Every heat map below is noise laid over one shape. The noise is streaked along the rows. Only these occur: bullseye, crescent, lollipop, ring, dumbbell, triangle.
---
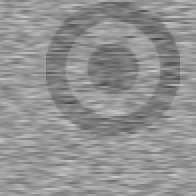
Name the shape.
bullseye
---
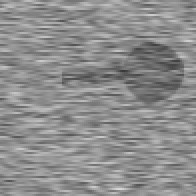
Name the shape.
lollipop
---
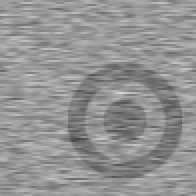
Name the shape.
bullseye
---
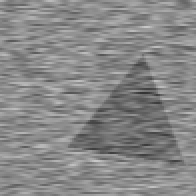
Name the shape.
triangle
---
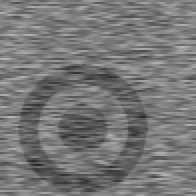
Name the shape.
bullseye
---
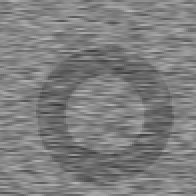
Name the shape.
ring
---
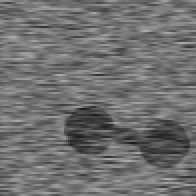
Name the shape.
dumbbell
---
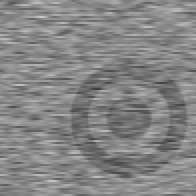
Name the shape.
bullseye
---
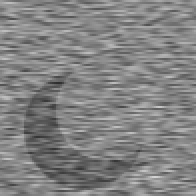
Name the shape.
crescent
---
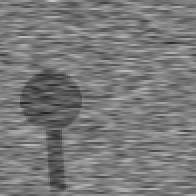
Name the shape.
lollipop
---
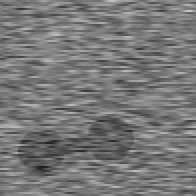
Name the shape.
dumbbell
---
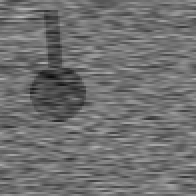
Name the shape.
lollipop
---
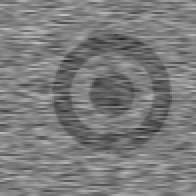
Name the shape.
bullseye
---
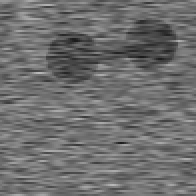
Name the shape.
dumbbell
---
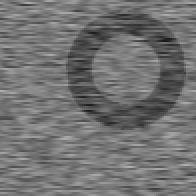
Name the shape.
ring
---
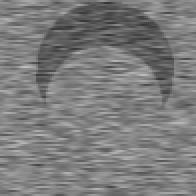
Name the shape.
crescent
